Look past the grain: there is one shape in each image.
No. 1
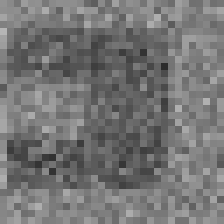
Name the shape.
square with a notch
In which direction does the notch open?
left
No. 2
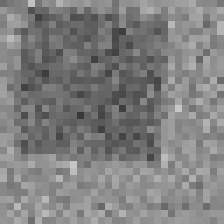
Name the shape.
square
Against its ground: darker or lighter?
darker
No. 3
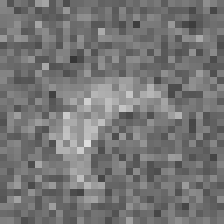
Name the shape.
crescent
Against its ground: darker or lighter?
lighter
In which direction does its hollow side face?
down and right
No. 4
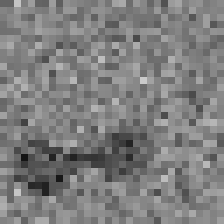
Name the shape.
dumbbell
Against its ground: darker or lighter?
darker
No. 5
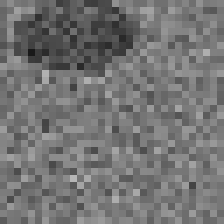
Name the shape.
ellipse
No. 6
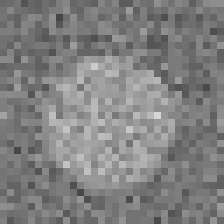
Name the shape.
disc
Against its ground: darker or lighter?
lighter
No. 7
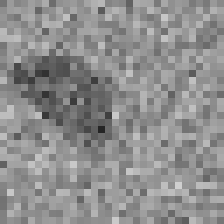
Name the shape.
half disc
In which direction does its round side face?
up and right
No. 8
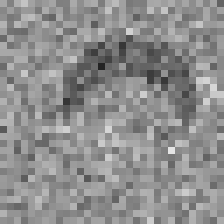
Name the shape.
crescent
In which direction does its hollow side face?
down
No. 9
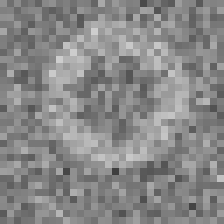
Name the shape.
ring
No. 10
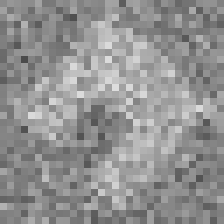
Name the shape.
square with a notch
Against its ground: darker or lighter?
lighter
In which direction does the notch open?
down and left
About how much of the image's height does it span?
nearly all
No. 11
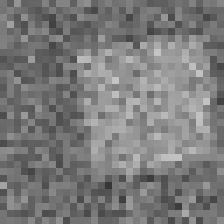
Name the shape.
square
